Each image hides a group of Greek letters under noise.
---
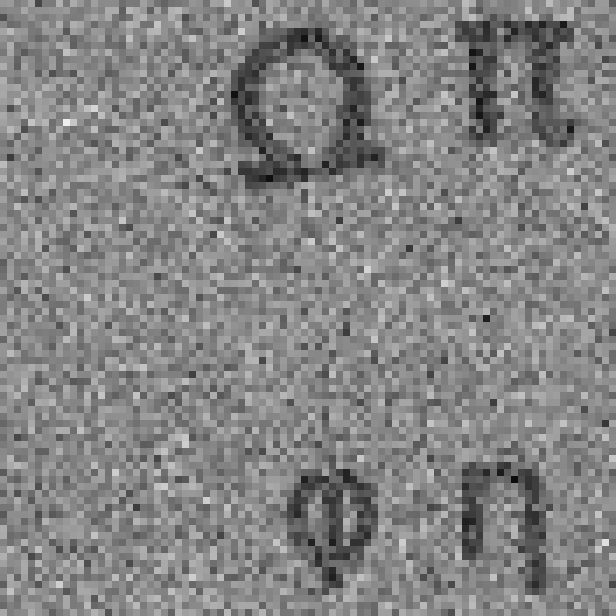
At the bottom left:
nothing
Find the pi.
top right
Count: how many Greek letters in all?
4
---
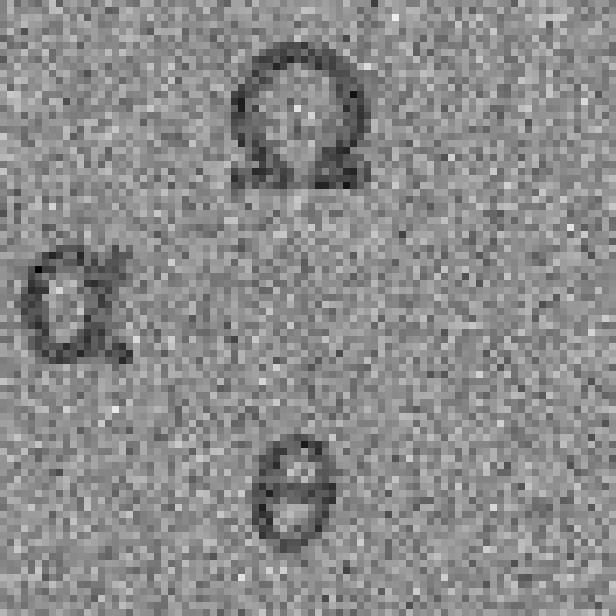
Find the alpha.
middle left
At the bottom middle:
theta
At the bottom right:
nothing
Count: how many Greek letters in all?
3
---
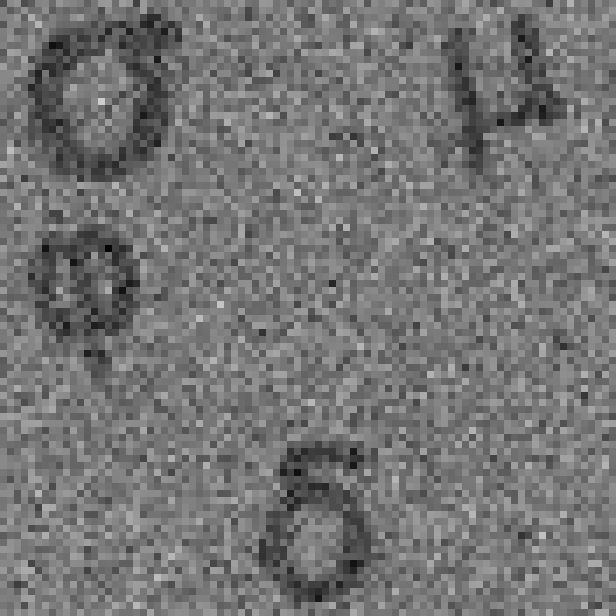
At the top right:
mu
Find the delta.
bottom middle
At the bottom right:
nothing
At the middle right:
nothing
